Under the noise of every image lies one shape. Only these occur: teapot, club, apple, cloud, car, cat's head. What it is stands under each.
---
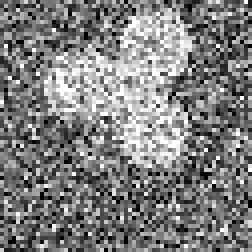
club
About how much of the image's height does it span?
two thirds
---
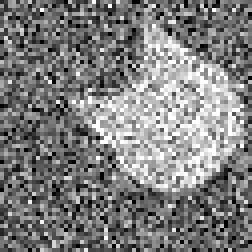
cat's head
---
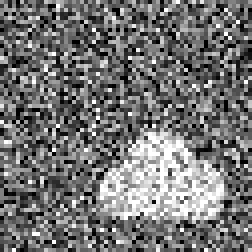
cloud
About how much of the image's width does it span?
half
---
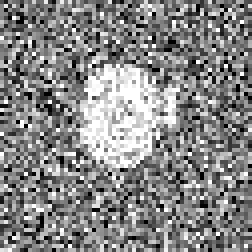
apple
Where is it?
centre
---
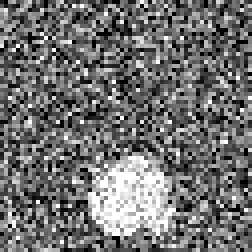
apple
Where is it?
bottom middle
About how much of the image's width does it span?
a third
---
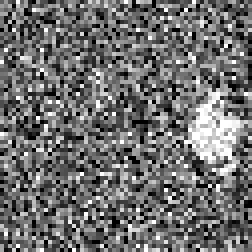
teapot
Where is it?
middle right
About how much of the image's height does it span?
a third
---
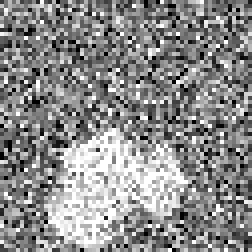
car
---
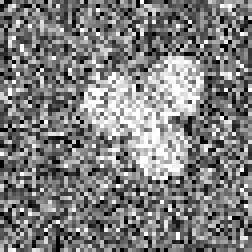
club
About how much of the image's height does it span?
half
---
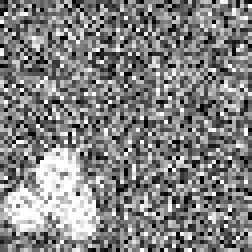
club
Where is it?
bottom left
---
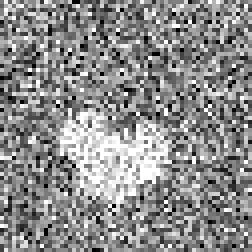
car
